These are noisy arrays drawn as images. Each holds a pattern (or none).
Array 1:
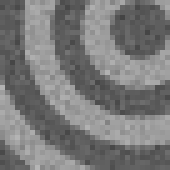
rings round one point
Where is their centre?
top right
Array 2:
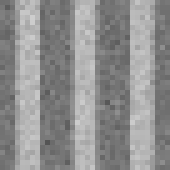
vertical stripes
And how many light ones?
3
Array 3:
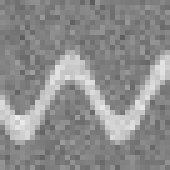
a wavy band
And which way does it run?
left to right
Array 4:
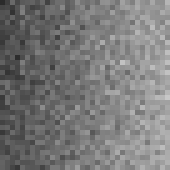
a smooth slope
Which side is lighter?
right
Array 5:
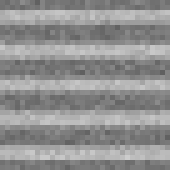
horizontal stripes
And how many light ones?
5
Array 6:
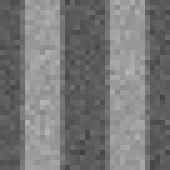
vertical stripes
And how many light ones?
2
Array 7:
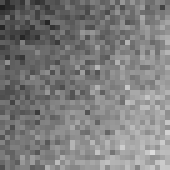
a smooth slope
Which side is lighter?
bottom right
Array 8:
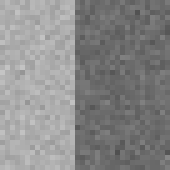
a sharp edge
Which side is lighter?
left
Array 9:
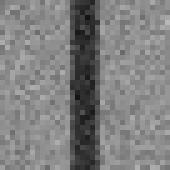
one vertical stripe
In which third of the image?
middle
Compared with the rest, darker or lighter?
darker
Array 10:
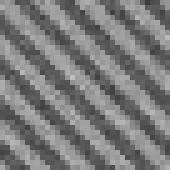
diagonal stripes
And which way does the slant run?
top left to bottom right
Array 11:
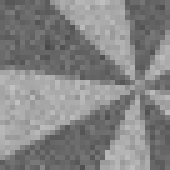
spokes from one point
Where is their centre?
middle right
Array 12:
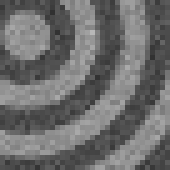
rings round one point
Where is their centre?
top left
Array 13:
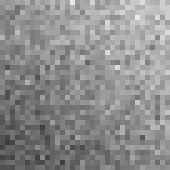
a smooth slope
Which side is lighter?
top right
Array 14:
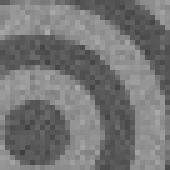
rings round one point
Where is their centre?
bottom left
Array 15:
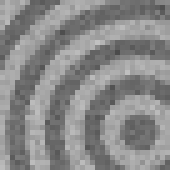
rings round one point
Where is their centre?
bottom right
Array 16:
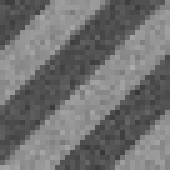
diagonal stripes
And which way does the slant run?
bottom left to top right
